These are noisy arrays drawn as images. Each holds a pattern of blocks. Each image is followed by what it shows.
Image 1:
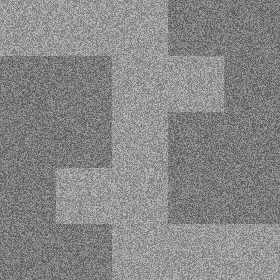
the same after a half turn
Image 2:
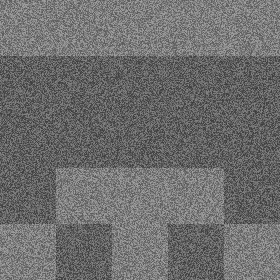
left and right mirror each other
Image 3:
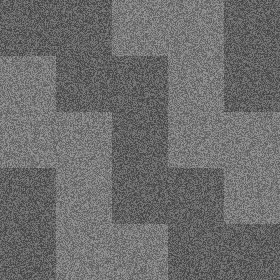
the same after a half turn
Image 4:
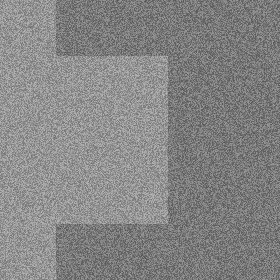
top and bottom mirror each other
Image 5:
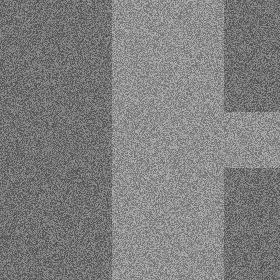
top and bottom mirror each other
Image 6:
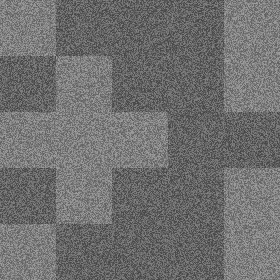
top and bottom mirror each other
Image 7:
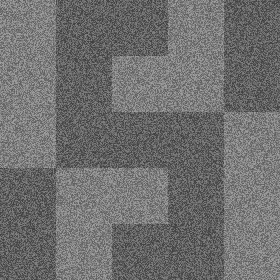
the same after a half turn
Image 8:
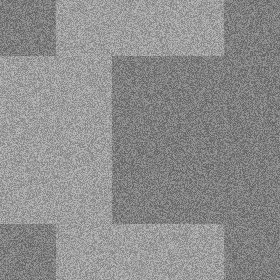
top and bottom mirror each other
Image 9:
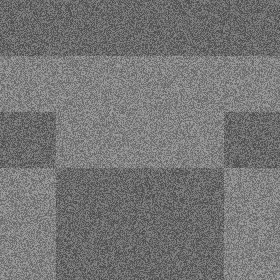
left and right mirror each other
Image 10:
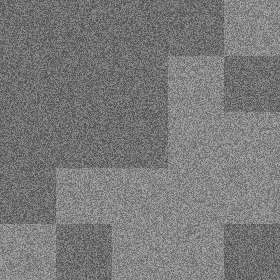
mirrored about the diagonal from the top left
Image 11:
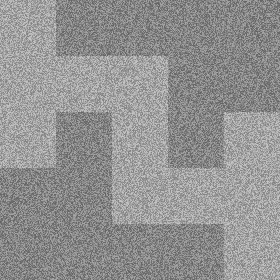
the same after a half turn
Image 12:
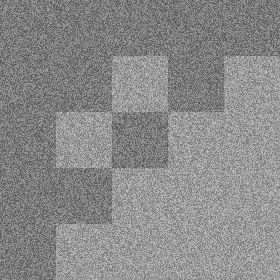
mirrored about the diagonal from the top left
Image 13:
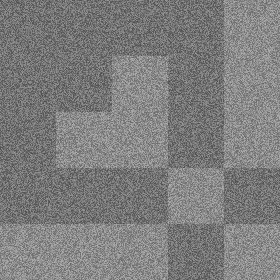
mirrored about the diagonal from the top left
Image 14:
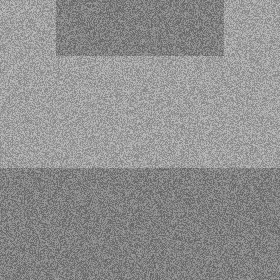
left and right mirror each other
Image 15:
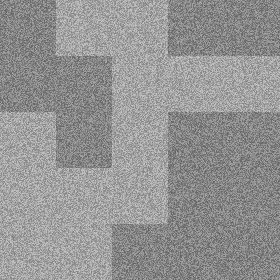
no symmetry
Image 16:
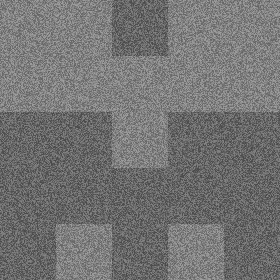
left and right mirror each other
